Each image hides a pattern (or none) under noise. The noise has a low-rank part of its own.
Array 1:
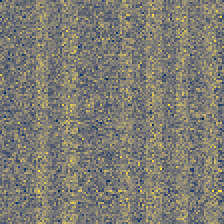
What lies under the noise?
bands of columns
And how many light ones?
6
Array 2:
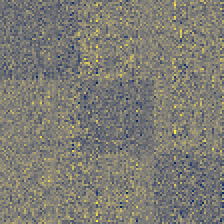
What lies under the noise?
blocks along the diagonal
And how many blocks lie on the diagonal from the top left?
3
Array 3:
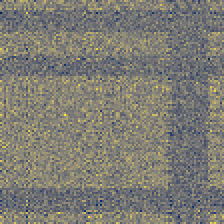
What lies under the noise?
bands of rows crossing bands of columns
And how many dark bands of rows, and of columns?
3 and 1
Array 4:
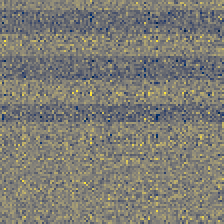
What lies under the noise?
bands of rows
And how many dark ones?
3
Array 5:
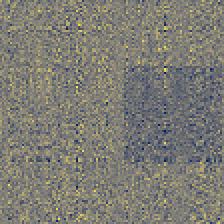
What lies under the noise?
one block
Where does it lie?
middle right
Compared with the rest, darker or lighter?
darker
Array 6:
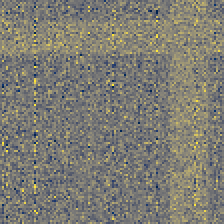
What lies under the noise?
bands of rows crossing bands of columns
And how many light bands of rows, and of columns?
1 and 1
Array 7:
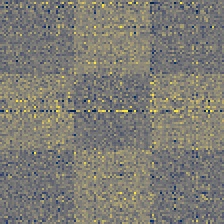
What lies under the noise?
a checkerboard
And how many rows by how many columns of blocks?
3 by 3
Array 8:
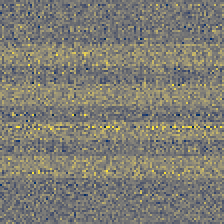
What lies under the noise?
bands of rows
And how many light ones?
4
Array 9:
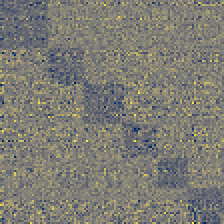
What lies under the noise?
blocks along the diagonal
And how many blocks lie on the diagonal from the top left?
6
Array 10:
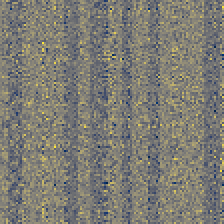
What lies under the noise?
bands of columns
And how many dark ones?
6
